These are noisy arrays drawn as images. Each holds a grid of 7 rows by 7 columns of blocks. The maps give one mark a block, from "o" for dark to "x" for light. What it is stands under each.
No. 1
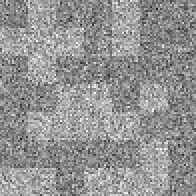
oxooxoo
xxxoxoo
oxooooo
ooxxoxo
oxxxxoo
oooooxo
xxoxxxo
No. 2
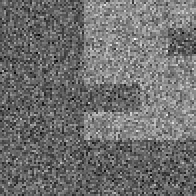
oooxxxx
oooxxxo
oooxxxx
oooooxx
oooxxxx
ooooooo
ooooooo
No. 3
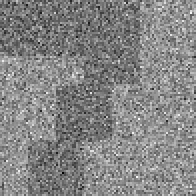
oooooxx
oooooxx
xxxooxx
xxooxxx
xxooxxx
xooxxxx
xooxxxx
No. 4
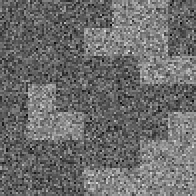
ooooxxo
oooxxxo
oooooxx
oxooooo
oxxooox
oooooxx
oooxxxx
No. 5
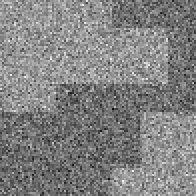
xxxxooo
xxxxxxo
xxxxxxo
xxooooo
oooooxx
oooooxx
ooooxxx
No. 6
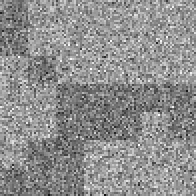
oxxxxxx
oxxxxxx
xoxxxxx
xxooooo
xxoooxo
xooxxxx
oooxxxx
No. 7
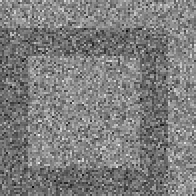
xxxxxxx
oooooox
oxxxxox
oxxxxox
oxxxxox
oxxxxox
oooooox
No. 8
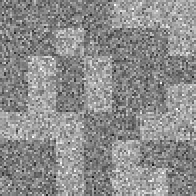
ooooxxx
ooxooox
oxoxooo
oxoxoox
xxxooxx
ooxoxoo
ooxoxxo
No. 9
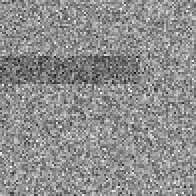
xxxxxxx
xxxxxxx
oooooxx
xxxxxxx
xxxxxxx
xxxxxxx
xxxxxxx
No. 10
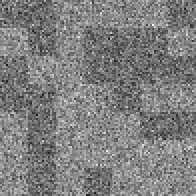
ooxxxxo
xoxooox
oxxoooo
ooxxoxx
xoxxxoo
xoxxxxx
xoxoxxx
